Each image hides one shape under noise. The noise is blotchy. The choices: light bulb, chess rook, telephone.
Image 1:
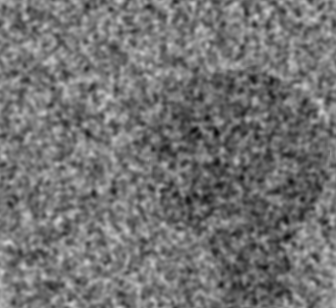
dark light bulb
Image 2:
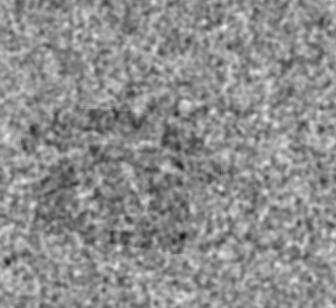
dark telephone
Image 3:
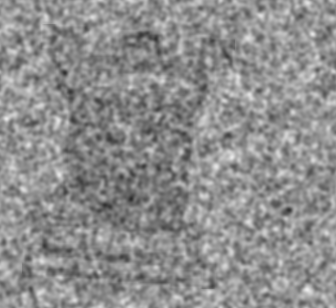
dark chess rook
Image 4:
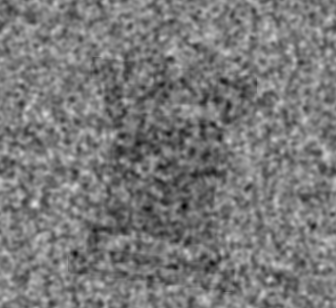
dark chess rook
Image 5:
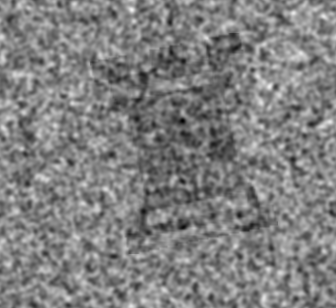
dark chess rook
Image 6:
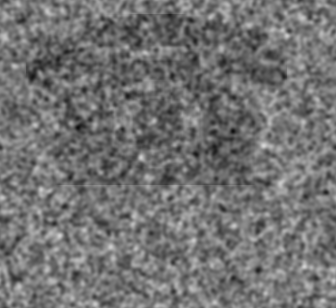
dark telephone
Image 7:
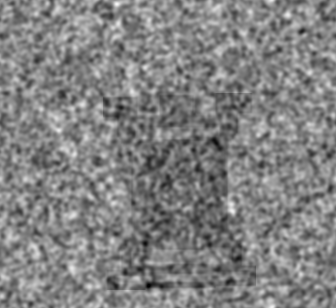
dark chess rook
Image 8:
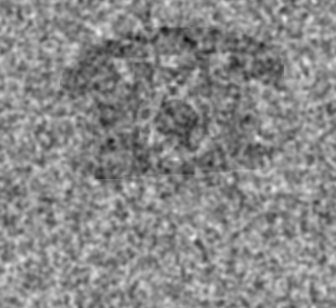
dark telephone
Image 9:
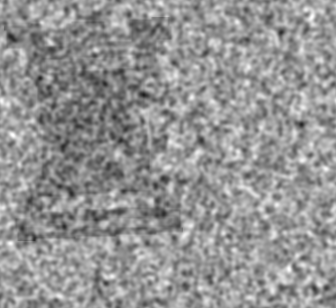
dark chess rook
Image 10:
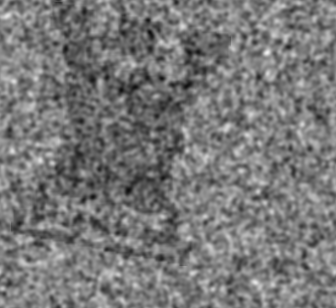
dark chess rook
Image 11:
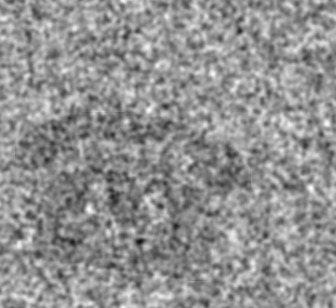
dark telephone
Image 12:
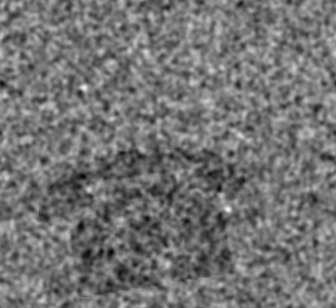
dark telephone
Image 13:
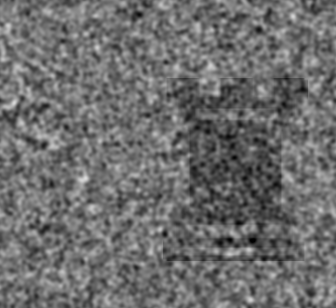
dark chess rook
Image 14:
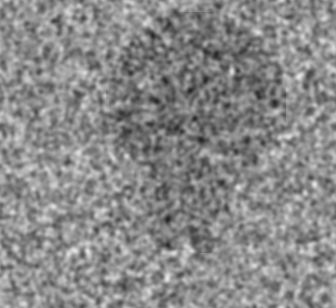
dark light bulb
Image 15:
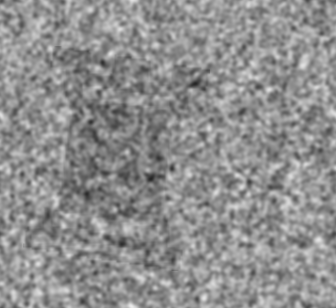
dark chess rook
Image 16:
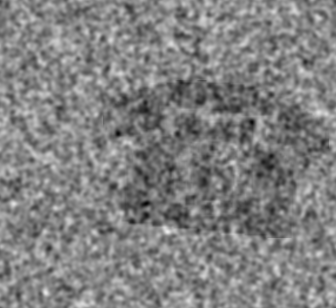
dark telephone
